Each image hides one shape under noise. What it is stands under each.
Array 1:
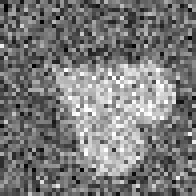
heart
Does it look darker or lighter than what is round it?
lighter
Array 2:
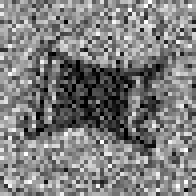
chess rook
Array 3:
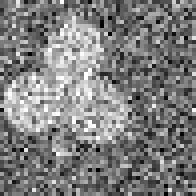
club
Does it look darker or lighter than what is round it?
lighter
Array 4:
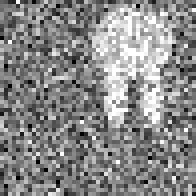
rabbit's head
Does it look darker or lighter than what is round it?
lighter
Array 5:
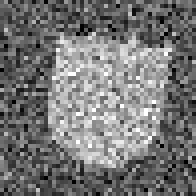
ghost
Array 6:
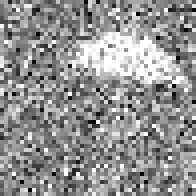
umbrella
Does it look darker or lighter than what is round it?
lighter
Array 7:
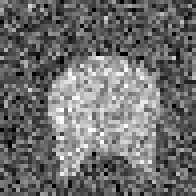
cat's head
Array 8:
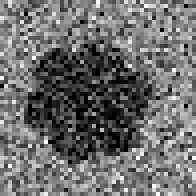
flower
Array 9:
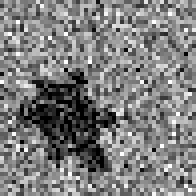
turtle
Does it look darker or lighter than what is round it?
darker
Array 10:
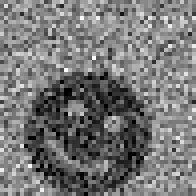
smiling face
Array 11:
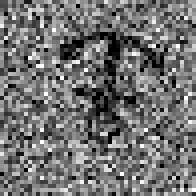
anchor
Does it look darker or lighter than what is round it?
darker
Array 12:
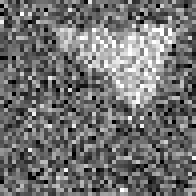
chess pawn
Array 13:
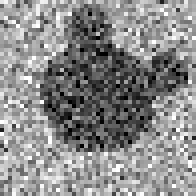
bear's head
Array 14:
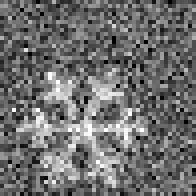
snowflake
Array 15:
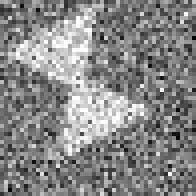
bow tie
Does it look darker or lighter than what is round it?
lighter
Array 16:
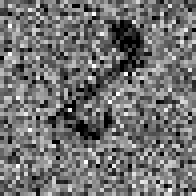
musical note
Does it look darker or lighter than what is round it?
darker
